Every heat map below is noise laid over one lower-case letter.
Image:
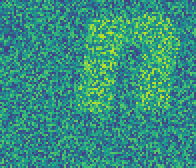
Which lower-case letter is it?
n
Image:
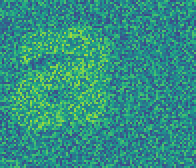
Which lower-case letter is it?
a
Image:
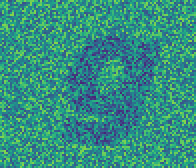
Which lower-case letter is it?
g
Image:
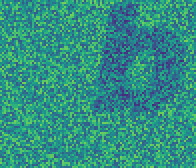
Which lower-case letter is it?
b
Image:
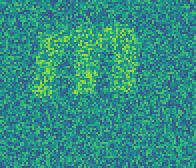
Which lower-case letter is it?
m
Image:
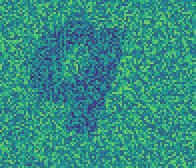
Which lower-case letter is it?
q
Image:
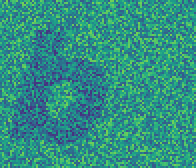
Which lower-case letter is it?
b
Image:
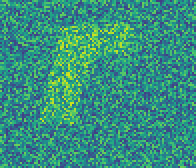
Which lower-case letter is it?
r
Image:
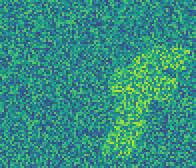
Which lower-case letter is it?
f
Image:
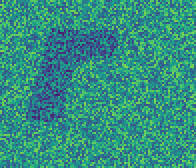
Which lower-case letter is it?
r
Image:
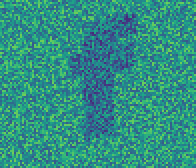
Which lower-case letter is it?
f
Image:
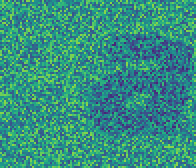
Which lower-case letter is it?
a
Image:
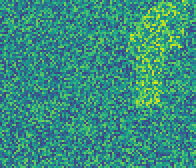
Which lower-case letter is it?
f
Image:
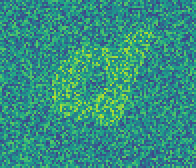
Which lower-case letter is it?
d
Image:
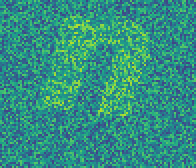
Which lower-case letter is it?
n
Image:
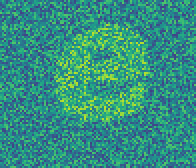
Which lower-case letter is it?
e
